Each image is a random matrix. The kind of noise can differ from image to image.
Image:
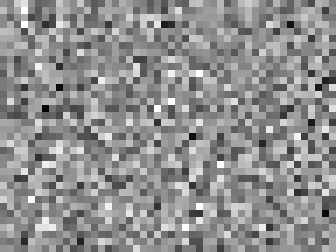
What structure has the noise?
low rank plus noise
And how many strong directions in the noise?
three or four
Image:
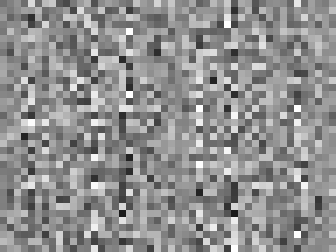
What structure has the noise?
columns of uneven size
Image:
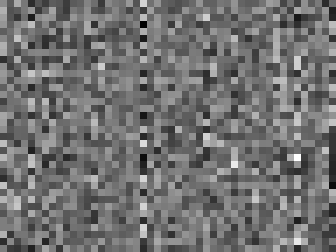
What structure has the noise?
columns of uneven size
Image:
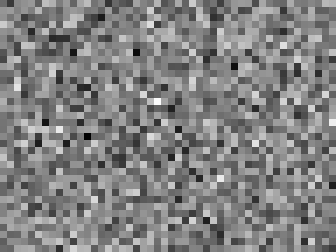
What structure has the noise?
independent entries
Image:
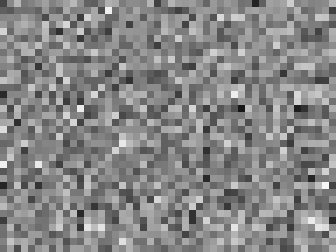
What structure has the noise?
low rank plus noise
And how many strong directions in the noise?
one
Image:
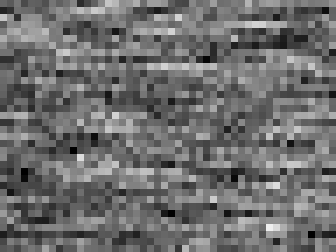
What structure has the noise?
streaked along the rows
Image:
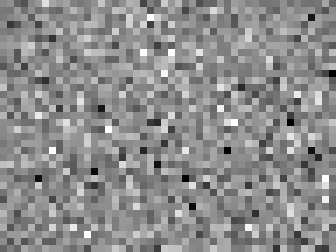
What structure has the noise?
heavy tails
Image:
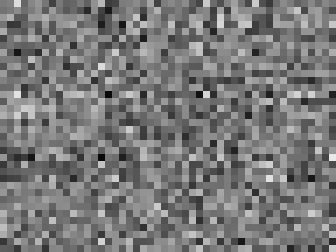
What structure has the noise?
low rank plus noise
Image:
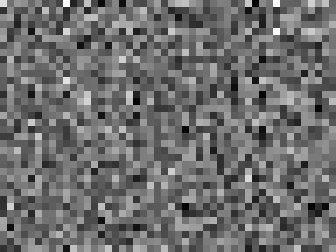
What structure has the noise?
low rank plus noise
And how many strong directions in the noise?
two
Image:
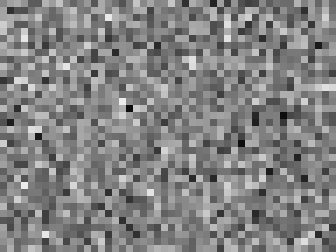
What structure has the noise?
independent entries
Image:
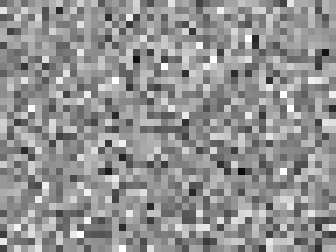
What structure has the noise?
independent entries
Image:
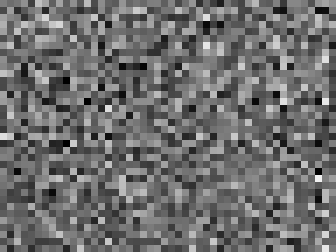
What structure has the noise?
low rank plus noise
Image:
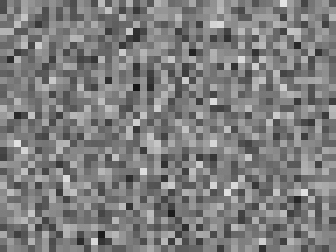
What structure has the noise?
independent entries
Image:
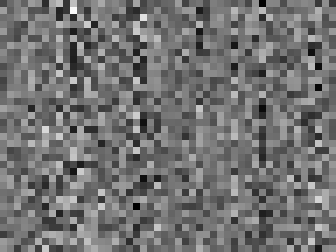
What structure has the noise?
columns of uneven size
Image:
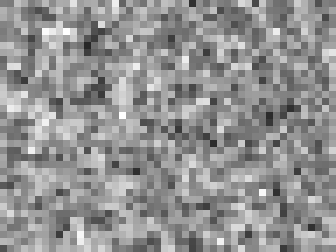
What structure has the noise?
blotchy
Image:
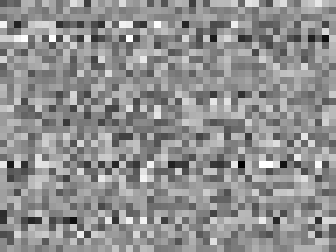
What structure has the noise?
rows of uneven size
